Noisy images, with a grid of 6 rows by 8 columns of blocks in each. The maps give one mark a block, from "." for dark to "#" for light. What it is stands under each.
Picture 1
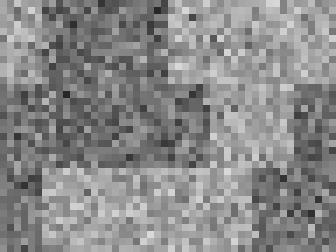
#...####
#...####
.....##.
.....##.
.#####..
.#####..
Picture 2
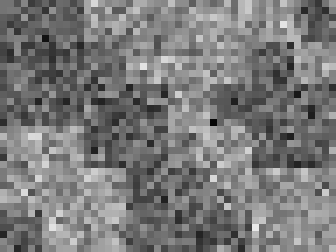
..#####.
...###.#
....#...
##..##..
###..###
.##...##
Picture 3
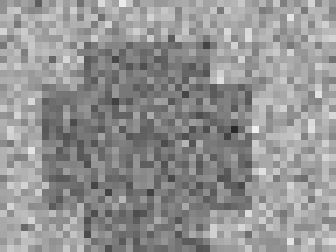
########
##...###
#.....##
#.....##
#.....##
##...###
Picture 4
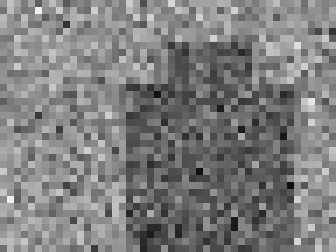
########
####..##
###....#
###....#
###....#
###....#
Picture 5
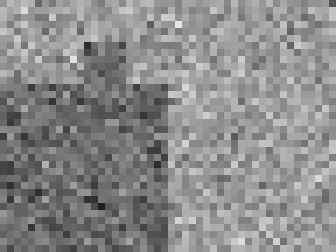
########
##.#####
....####
....####
....####
....####
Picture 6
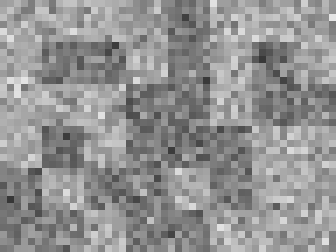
####.###
#..#.#.#
###..#..
#.#...##
.#..#.##
..#..###
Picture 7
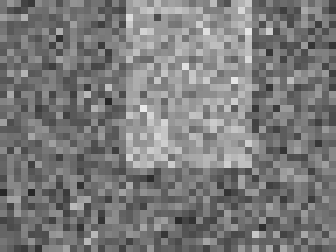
...###..
...###..
...###..
...###..
........
........
